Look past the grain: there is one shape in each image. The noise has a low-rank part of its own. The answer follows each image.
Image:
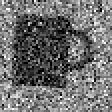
dark cup
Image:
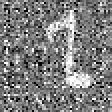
light musical note
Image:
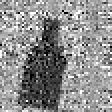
dark bottle
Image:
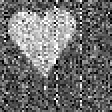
light heart
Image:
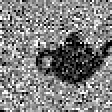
dark teapot
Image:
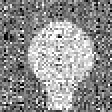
light light bulb
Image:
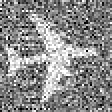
light airplane
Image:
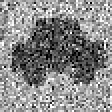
dark car
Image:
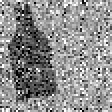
dark bottle
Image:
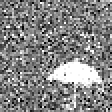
light umbrella
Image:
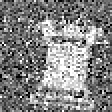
light chess rook
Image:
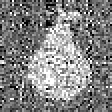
light pear
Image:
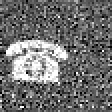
light telephone
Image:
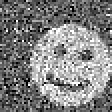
light smiling face
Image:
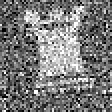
light chess rook
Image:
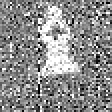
light chess bishop
